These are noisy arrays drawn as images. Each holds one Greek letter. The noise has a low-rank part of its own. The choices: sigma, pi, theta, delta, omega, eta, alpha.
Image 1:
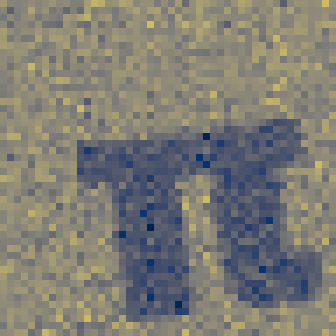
pi
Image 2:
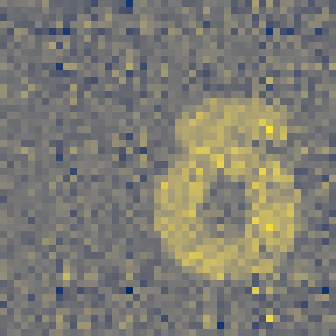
delta
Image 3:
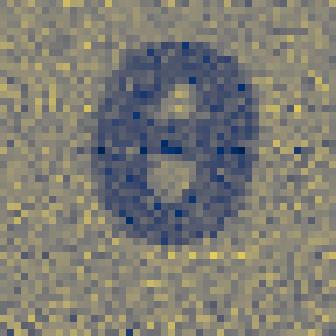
theta
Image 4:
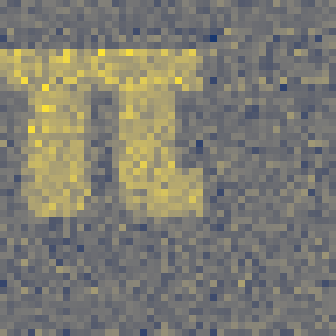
pi
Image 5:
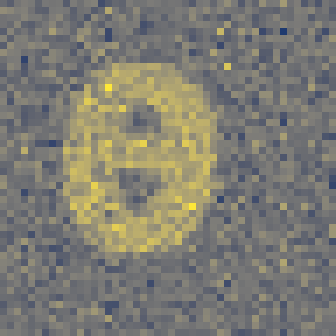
theta
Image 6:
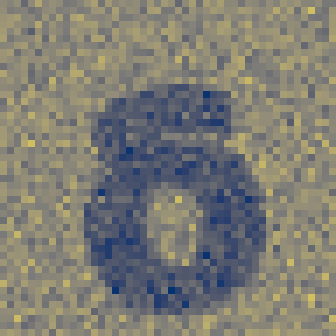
delta
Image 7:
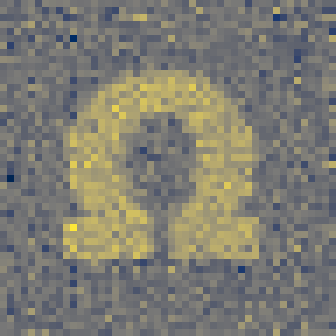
omega
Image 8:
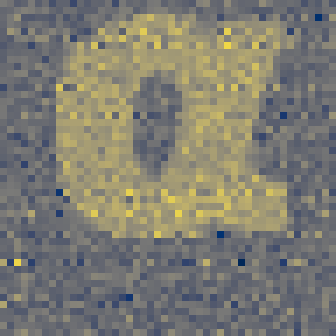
alpha
